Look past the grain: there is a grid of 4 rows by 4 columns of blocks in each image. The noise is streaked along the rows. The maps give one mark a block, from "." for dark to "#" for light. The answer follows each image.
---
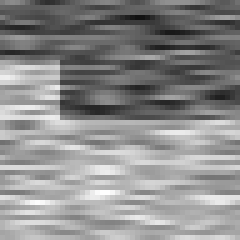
. . . .
# . . .
# # # #
# # # #
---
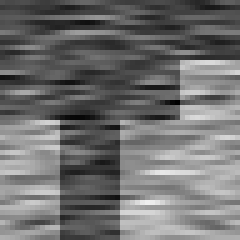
. . . .
. . . #
# . # #
# . # #
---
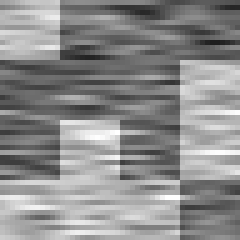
# . . .
. . . #
. # . #
# # # .
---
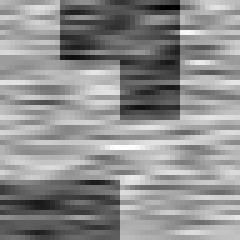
# . . #
# # . #
# # # #
. . # #
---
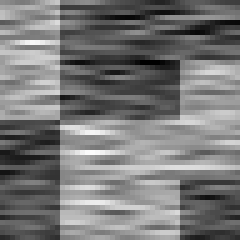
# . . .
# . . #
. # # #
. # # .
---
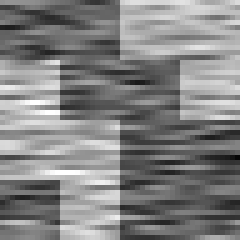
. . # #
# . . #
# # . .
. # . .
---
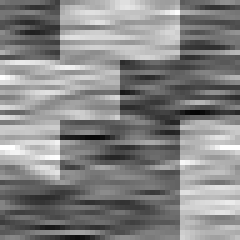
. # # .
# # . .
# . . #
. . . #
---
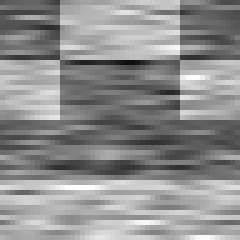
. # # .
# . . #
. . . .
# # # #
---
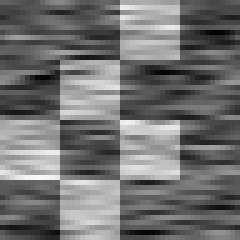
. . # .
. # . .
# . # .
. # . .
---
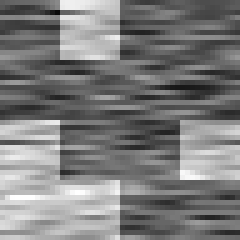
. # . .
. . . .
# . . #
# # . .
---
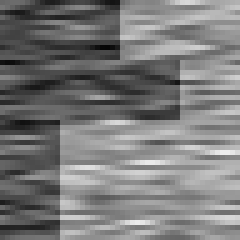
. . # #
. . . #
. # # #
. # # #
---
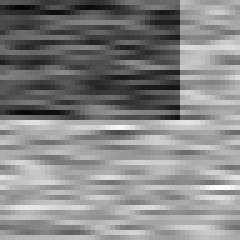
. . . #
. . . #
# # # #
# # # #
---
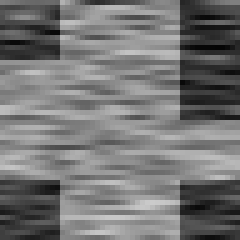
. # # .
# # # .
# # # #
. # # .
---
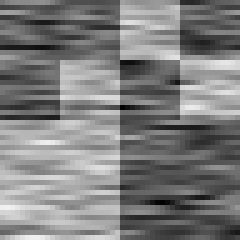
. . # .
. # . #
# # . .
# # . .
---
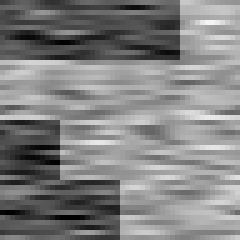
. . . #
# # # #
. # # #
. . # #
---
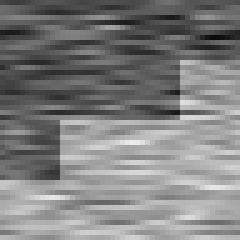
. . . .
. . . #
. # # #
# # # #
